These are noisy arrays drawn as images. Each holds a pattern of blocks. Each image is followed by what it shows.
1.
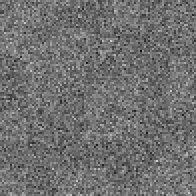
mirrored about the diagonal from the top left
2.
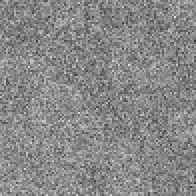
mirrored about the diagonal from the bottom left
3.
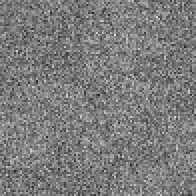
mirrored about the diagonal from the top left
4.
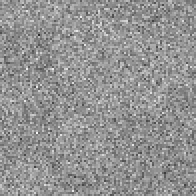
no symmetry
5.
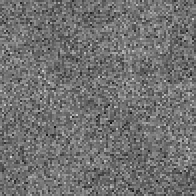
the same after a half turn
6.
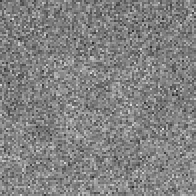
left and right mirror each other
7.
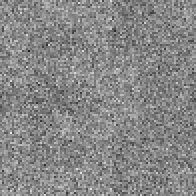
top and bottom mirror each other
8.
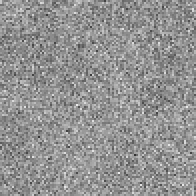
no symmetry
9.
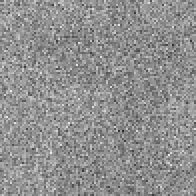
no symmetry
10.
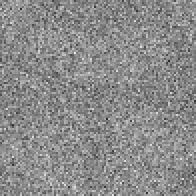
left and right mirror each other
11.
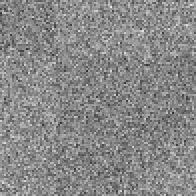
mirrored about the diagonal from the top left
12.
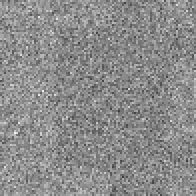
top and bottom mirror each other
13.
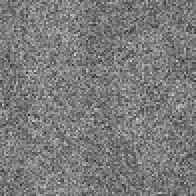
top and bottom mirror each other
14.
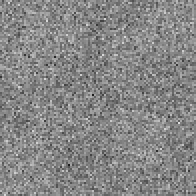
mirrored about the diagonal from the top left
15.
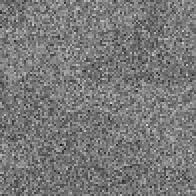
no symmetry
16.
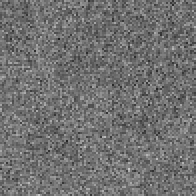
mirrored about the diagonal from the bottom left
